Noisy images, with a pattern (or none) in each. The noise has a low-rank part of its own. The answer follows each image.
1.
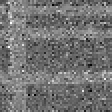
bands of rows crossing bands of columns
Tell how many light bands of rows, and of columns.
3 and 1
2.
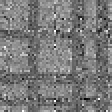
bands of rows crossing bands of columns
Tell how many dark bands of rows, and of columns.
3 and 3
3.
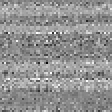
bands of rows
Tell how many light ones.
4
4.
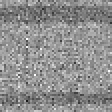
bands of rows
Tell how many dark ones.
2
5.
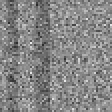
bands of columns
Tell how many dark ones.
2
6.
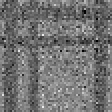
bands of rows crossing bands of columns
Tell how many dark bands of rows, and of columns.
2 and 3
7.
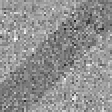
a diagonal band
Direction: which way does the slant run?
bottom left to top right
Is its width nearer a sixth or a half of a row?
a half
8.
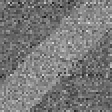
a diagonal band
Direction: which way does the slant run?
bottom left to top right
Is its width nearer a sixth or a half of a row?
a half
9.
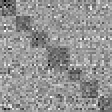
blocks along the diagonal
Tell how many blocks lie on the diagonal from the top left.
7
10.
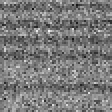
bands of rows
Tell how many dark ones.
5
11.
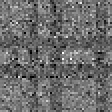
bands of rows crossing bands of columns
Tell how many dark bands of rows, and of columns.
2 and 3
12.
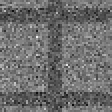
bands of rows crossing bands of columns
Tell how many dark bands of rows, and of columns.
2 and 1
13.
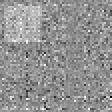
one block
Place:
top left
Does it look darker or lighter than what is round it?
lighter
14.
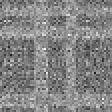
bands of rows crossing bands of columns
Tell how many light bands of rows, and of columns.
3 and 2
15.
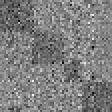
blocks along the diagonal
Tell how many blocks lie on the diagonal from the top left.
4
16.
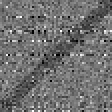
a diagonal band
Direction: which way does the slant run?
bottom left to top right
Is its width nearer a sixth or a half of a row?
a sixth
